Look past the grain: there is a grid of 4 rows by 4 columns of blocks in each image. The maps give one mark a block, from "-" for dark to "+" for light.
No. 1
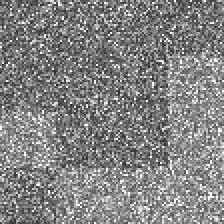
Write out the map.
- - - -
- - - +
+ - - +
- + + +
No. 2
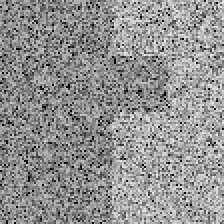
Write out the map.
- - + +
- - - +
- - + +
- - + +
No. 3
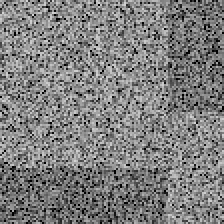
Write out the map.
+ + + -
+ + + -
+ + + +
- - - +
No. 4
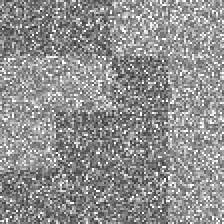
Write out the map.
- - + +
+ + - +
+ - - +
- - - +
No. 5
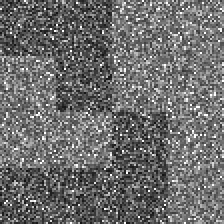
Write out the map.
- - + +
+ - + +
+ + - +
- - - +
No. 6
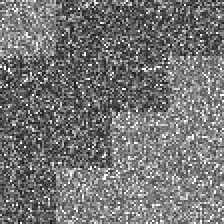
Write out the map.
+ - - -
- - - +
- - + +
- + + +
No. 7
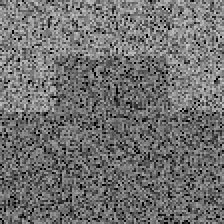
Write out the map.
+ + + +
+ - - +
- - - -
- - - -
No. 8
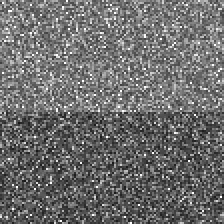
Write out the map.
+ + + +
+ + + +
- - - -
- - - -
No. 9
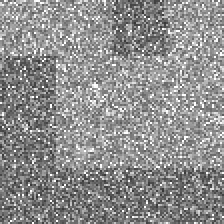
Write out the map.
+ + - +
- + + +
- + + +
- - - -
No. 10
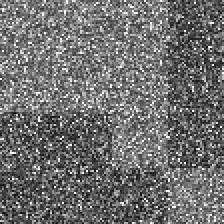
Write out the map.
+ + + -
+ + + -
- - + -
- - - +
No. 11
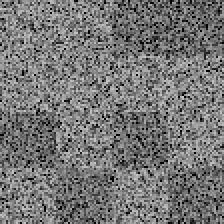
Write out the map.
+ + - -
+ + + +
- + - +
+ - + -
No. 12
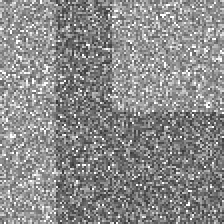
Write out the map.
+ - + +
+ - + +
+ - - -
+ - - -
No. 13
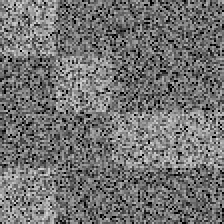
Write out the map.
+ - - -
- + - -
- - + +
+ - - -
